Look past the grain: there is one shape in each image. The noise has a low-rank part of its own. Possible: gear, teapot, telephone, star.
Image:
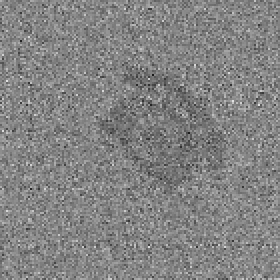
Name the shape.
telephone
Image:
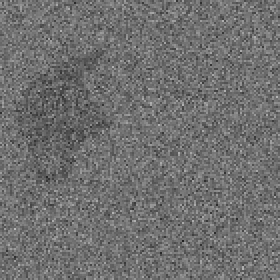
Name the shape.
teapot
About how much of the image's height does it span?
half
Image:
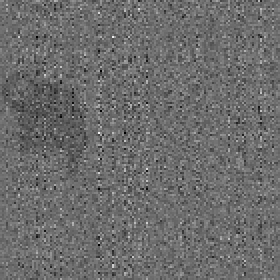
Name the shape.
teapot
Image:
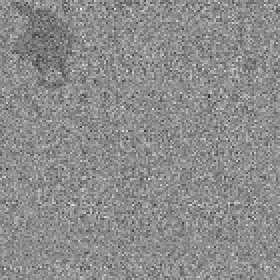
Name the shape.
teapot
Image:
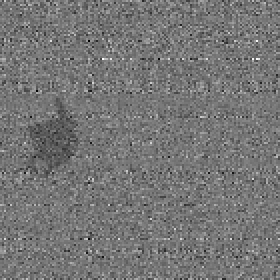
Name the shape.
teapot
